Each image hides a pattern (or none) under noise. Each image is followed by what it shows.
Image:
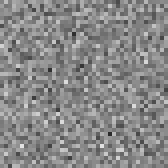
only noise
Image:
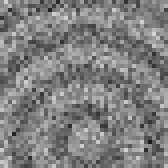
rings round one point
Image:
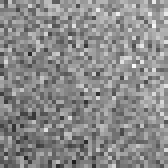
a smooth slope
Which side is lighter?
top right
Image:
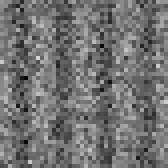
vertical stripes
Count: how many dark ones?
4
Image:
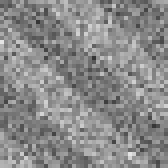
diagonal stripes
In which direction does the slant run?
top left to bottom right
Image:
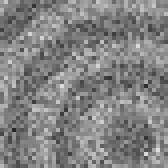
rings round one point
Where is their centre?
bottom right
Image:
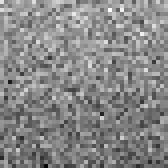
a smooth slope
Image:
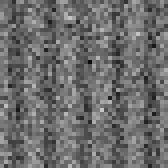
vertical stripes
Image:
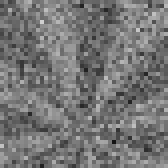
spokes from one point
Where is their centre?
bottom middle
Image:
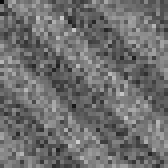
diagonal stripes
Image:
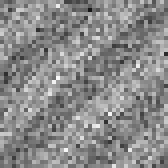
diagonal stripes
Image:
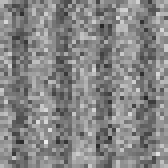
vertical stripes
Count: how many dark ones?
4
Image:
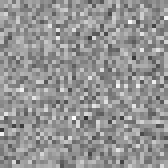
only noise
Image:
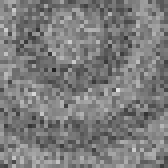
rings round one point
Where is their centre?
top middle
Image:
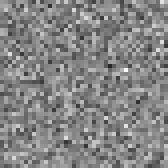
only noise
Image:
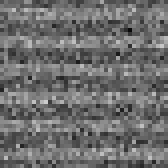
horizontal stripes
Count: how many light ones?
6
